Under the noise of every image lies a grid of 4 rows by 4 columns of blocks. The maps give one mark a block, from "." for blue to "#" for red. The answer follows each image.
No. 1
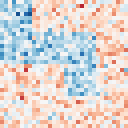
.###
...#
##.#
####
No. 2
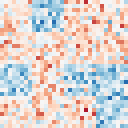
#.##
####
.#..
###.
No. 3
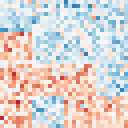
....
#...
###.
#.##
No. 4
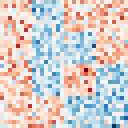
#.##
#..#
#.#.
##..
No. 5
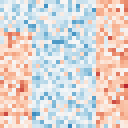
...#
#..#
#..#
#..#
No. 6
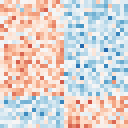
##..
##..
##..
..##
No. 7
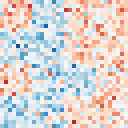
#.##
..##
#..#
..##
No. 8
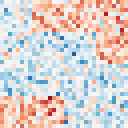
.###
...#
....
##..
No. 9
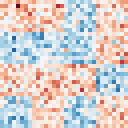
##.#
...#
###.
.#.#
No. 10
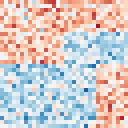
####
##..
...#
...#
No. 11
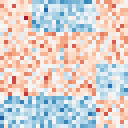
#..#
####
###.
...#
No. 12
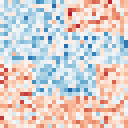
..##
....
#..#
####
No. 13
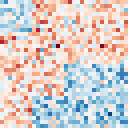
.###
####
##..
#...
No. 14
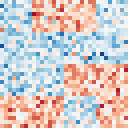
.##.
....
..##
##.#
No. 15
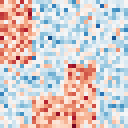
#...
#...
..#.
.##.
